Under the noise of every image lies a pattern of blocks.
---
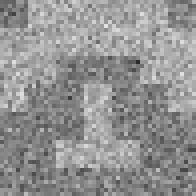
left and right mirror each other
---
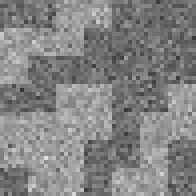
mirrored about the diagonal from the bottom left
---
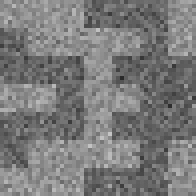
top and bottom mirror each other
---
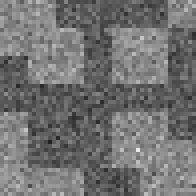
mirrored about the diagonal from the bottom left
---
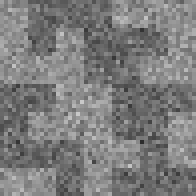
no symmetry
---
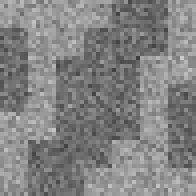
the same after a half turn
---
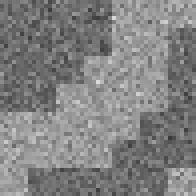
mirrored about the diagonal from the top left
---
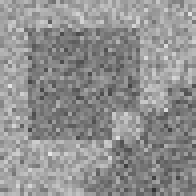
mirrored about the diagonal from the top left
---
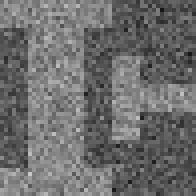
top and bottom mirror each other
